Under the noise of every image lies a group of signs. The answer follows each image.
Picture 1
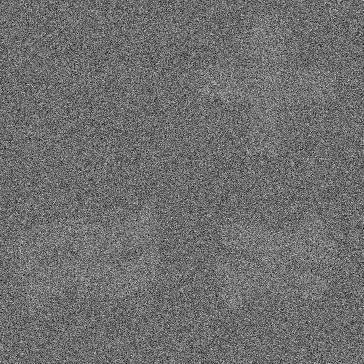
top right: plus sign; bottom left: approximately sign; bottom right: not-equal sign
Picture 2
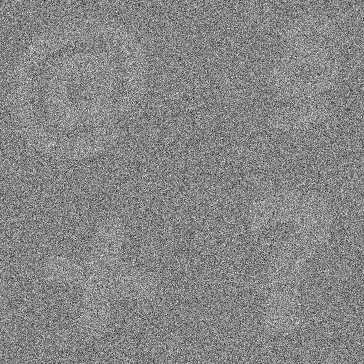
top left: at sign; top right: section sign; bottom left: plus sign; bottom right: question mark
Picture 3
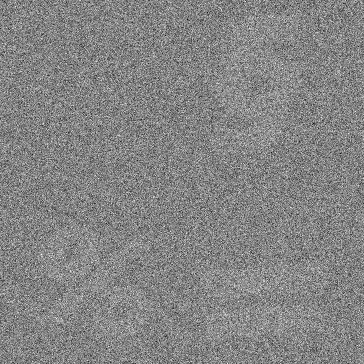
top right: section sign; bottom left: percent sign; bottom right: equals sign
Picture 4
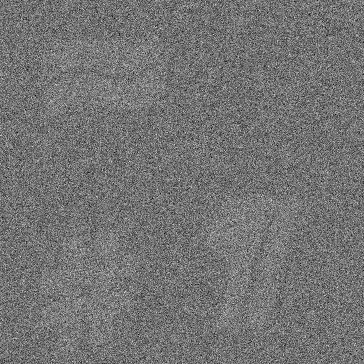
top left: approximately sign; bottom left: hash sign; bottom right: pilcrow
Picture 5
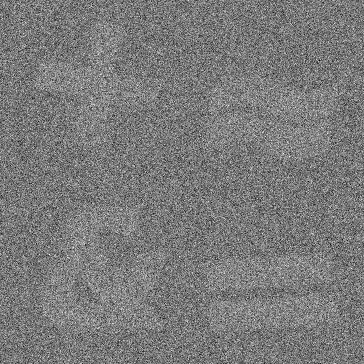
top left: plus sign; top right: approximately sign; bottom left: ampersand; bottom right: equals sign
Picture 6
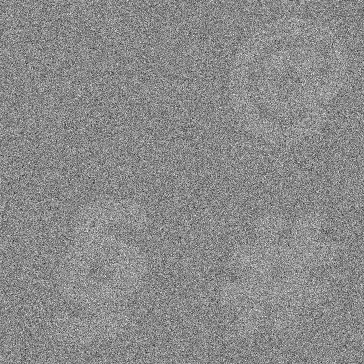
top right: at sign; bottom left: section sign; bottom right: hash sign
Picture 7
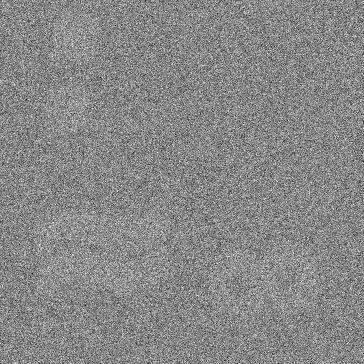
top left: colon; bottom left: approximately sign; bottom right: infinity sign
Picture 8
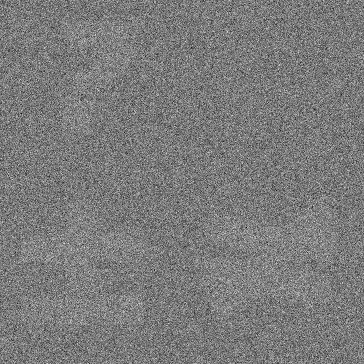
top left: question mark; bottom left: plus-minus sign; bottom right: not-equal sign
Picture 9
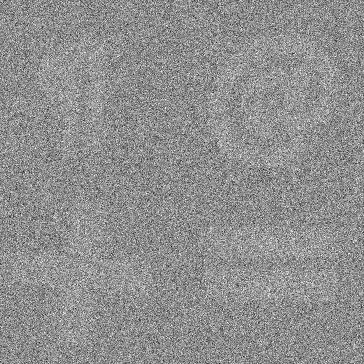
top left: pilcrow; top right: at sign; bottom left: plus sign; bottom right: equals sign
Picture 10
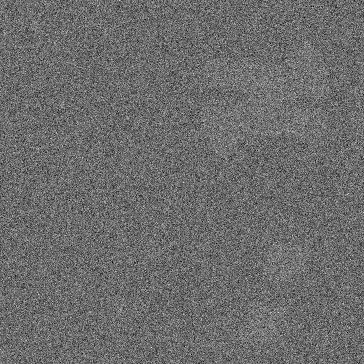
top right: not-equal sign; bottom right: colon
